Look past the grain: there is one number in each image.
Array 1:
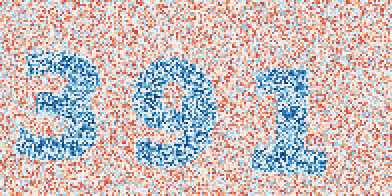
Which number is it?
391
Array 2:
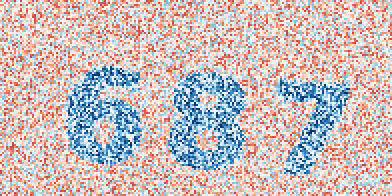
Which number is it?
687
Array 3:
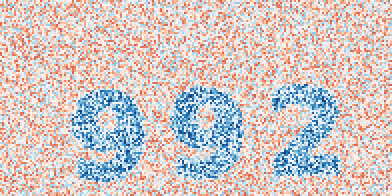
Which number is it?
992
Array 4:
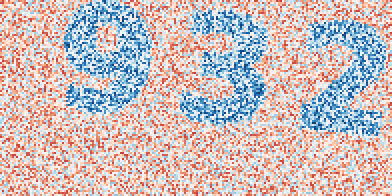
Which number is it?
932
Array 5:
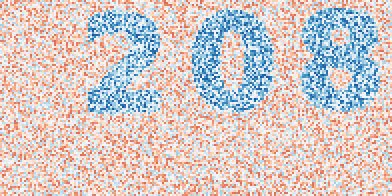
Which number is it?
208
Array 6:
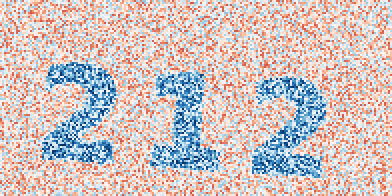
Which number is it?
212
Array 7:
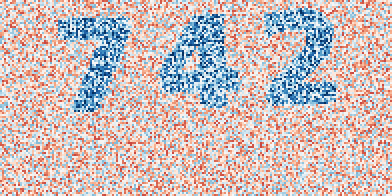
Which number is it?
742
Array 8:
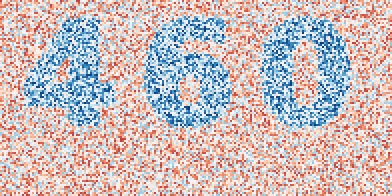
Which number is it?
460
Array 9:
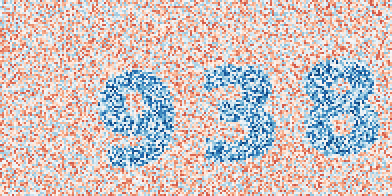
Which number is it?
938
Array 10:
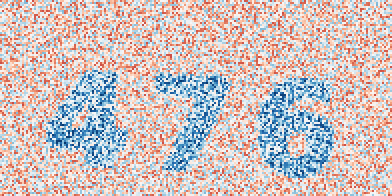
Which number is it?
476
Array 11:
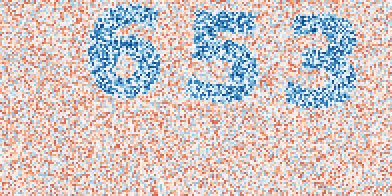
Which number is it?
653
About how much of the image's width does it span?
two thirds
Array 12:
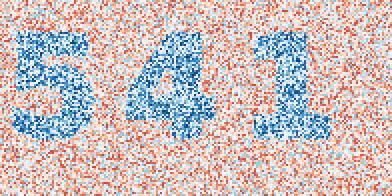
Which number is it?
541
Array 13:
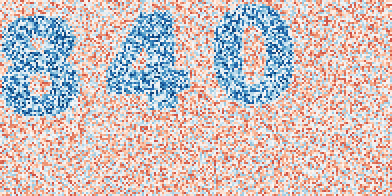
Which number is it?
840
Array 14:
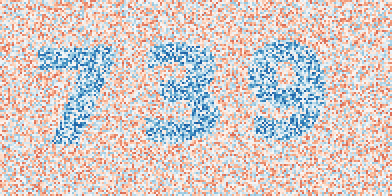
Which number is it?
739
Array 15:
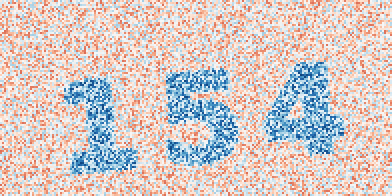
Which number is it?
154
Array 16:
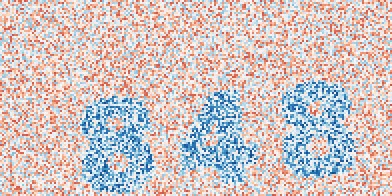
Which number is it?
848
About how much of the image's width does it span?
two thirds
